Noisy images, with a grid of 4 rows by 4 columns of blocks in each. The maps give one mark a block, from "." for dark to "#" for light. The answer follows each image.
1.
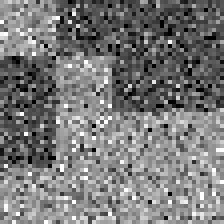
# . . .
. # . .
. # # #
# # # #
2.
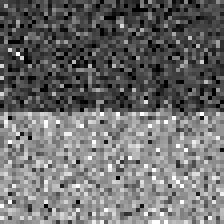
. . . .
. . . .
# # # #
# # # #
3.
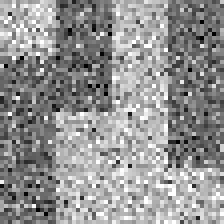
# . # .
. . # .
. # # .
. # # #
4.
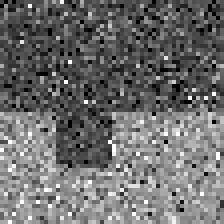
. . . .
. . . .
# . # #
# # # #
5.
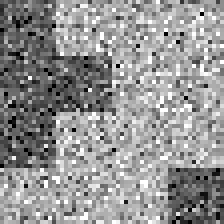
. # # #
. . # #
. # # #
# # # .
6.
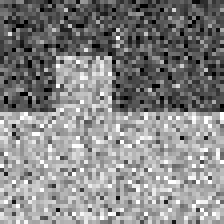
. . . .
. # . .
# # # #
# # # #
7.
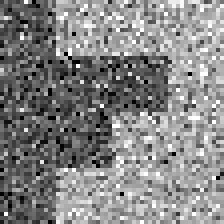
. # # #
. . . #
. . # #
. # # #
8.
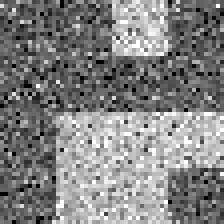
. . # .
. . . .
. # # #
. # # .
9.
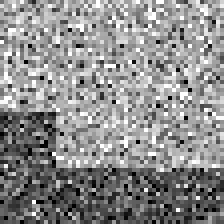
# # # #
# # # #
. # # #
. . . .
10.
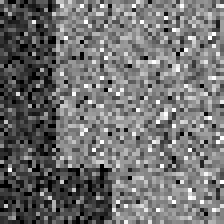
. # # #
. # # #
. # # #
. . # #
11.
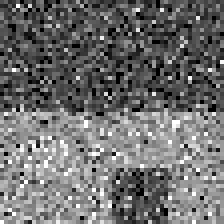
. . . .
. . . .
# # # #
# # . #
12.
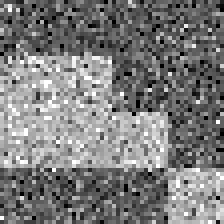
. . . .
# # . .
# # # .
. . . #
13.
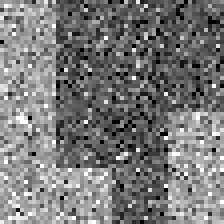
# . . .
# . . .
# . . #
# # . #
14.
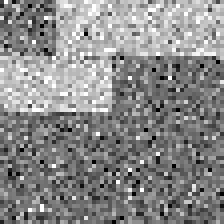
. # # #
# # . .
. . . .
. . . .
